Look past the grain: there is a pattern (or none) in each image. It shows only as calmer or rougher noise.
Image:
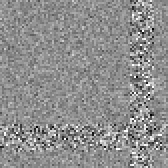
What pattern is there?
bands of rows crossing bands of columns
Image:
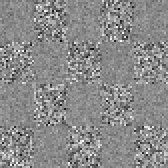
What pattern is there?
a checkerboard
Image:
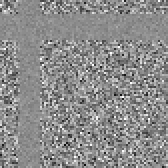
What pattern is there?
bands of rows crossing bands of columns
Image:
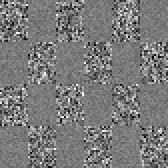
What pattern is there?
a checkerboard
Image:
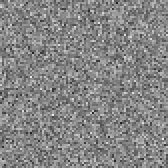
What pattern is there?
only noise
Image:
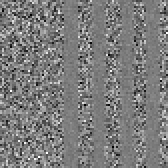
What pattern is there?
bands of columns
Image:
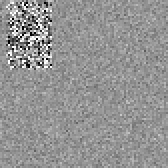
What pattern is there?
one block
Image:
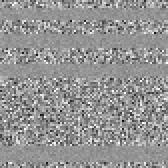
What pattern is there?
bands of rows
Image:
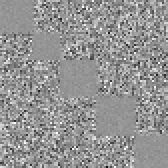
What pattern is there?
blocks along the diagonal
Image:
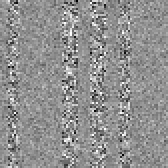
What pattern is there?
bands of columns
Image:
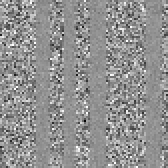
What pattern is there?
bands of columns
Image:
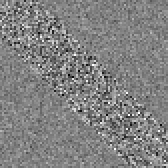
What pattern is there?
a diagonal band
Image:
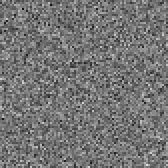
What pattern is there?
only noise
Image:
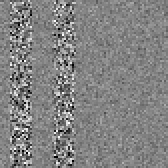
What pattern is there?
bands of columns
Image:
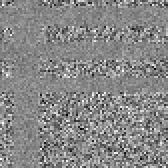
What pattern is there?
bands of rows crossing bands of columns
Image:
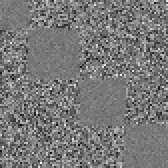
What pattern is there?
blocks along the diagonal
